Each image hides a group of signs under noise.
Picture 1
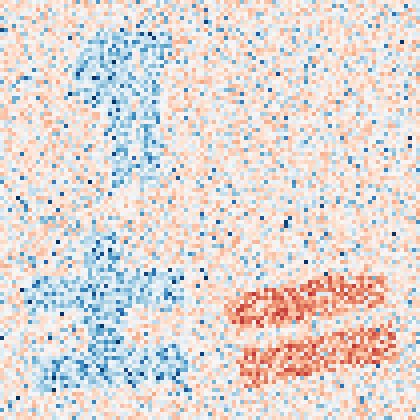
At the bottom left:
plus-minus sign
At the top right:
nothing
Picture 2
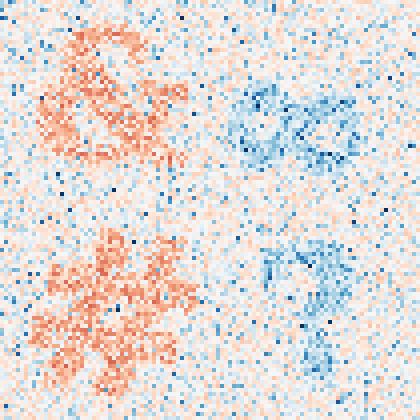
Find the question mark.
bottom right
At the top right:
infinity sign
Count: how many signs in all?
4
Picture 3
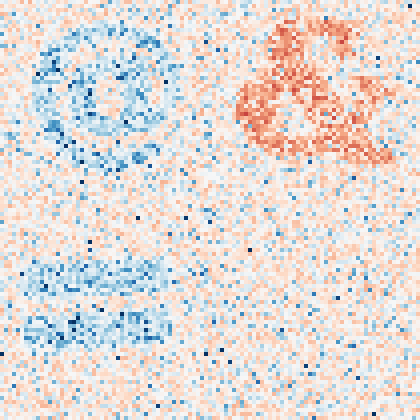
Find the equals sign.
bottom left
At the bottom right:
nothing
